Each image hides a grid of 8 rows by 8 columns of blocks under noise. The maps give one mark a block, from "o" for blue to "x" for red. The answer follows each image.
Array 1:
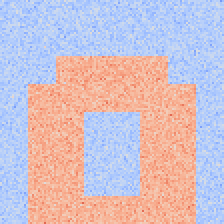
o o o o o o o o
o o o o o o o o
o o x x x x o o
o x x x x x x o
o x x o o x x o
o x x o o x x o
o x x o o x x o
o x x x x x x o
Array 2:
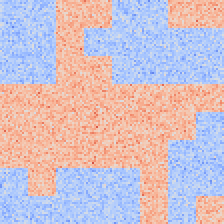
o o x x o o x x
o o x o o o o o
o o x x o o o o
x x x x x x x x
x x x x x x x o
x x x x x x o o
o x o o o x o o
o o o o o x o x
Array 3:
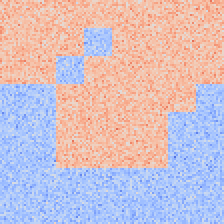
x x x x x x x x
x x x o x x x x
x x o x x x x x
o o x x x x x o
o o x x x x o o
o o x x x x o o
o o o o o o o o
o o o o o o o o
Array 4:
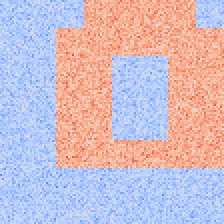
o o o x x x x o
o o x x x x x x
o o x x o o x x
o o x x o o x x
o o x x o o x x
o o x x x x x x
o o o o o o o o
o o o o o o o o
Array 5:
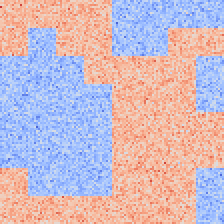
x x x x o o o o
x o x x o o x x
o o o x x x x o
o o o o x x x o
o o o o x x x x
o o o o x x x x
x o o o x x x o
x x x x x x x o
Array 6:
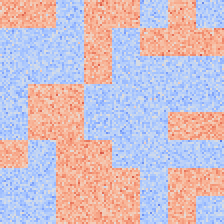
x x o x x o x o
o o o x o x x x
o o o x o o o o
o x x o o o o o
o x x o o o x x
x o x x o o o o
o o x x x o x x
o o x x x o x o
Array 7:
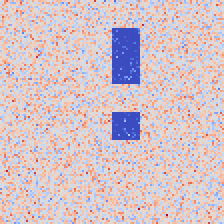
x x x x x x x x
x x x x o x x x
x x x x o x x x
x x x x x x x x
x x x x o x x x
x x x x x x x x
x x x x x x x x
x x x x x x x x
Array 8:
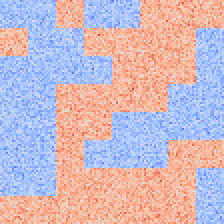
o o x o o x x x
x o o x x x x o
o o o o x x x o
o o x x x x o o
o o x x o o o o
o o x o o o x x
o o x x x x x o
x x x x x x x o
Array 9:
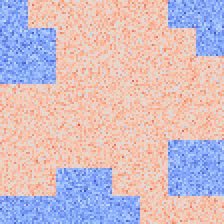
o x x x x x o o
o o x x x x x o
o o x x x x x x
x x x x x x x x
x x x x x x x x
x x x x x x o o
x x o o x x o o
o o o o o x x x
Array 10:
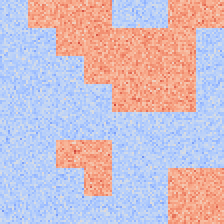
o x x x o o x x
o o x x x x x o
o o o x x x x o
o o o o x x x o
o o o o o o o o
o o x x o o o o
o o o x o o x x
o o o o o o x x
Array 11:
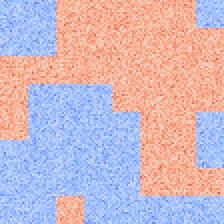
o o x x x x x o
o o x x x x x x
x x x x x x x x
x o o o x x x x
x o o o o x x o
o o o o o x x o
o o o o o x x x
o o x o o o o o
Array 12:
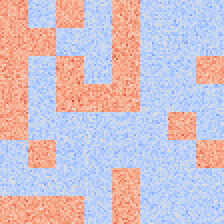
x o x o x o o o
x x o o x o o o
x o x o x o o x
x o x x x o o o
x o o o o o x o
o x o o o o o x
o o o o x o o o
x x x o x o o o
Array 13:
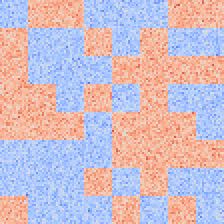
o x x o o o x x
x o o x o x o o
x o o o x x x x
x x o x o x o o
x x x o x x x o
o o o o x x x x
o o o x o x o o
x o o o x o x o
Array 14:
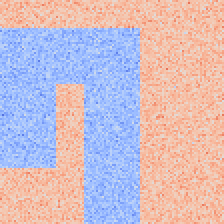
x x x x x x x x
o o o o o x x x
o o o o o x x x
o o x o o x x x
o o x o o x x x
o o x o o x x x
x x x o o x x x
x x x o o x x x
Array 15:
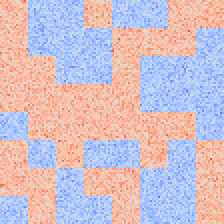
x o o x o o x x
x o o o x x x o
x x o o x o o o
x x x x x o o o
o x x x x x x o
x o x o o x o x
x x o x x o o x
o x o o x o o x
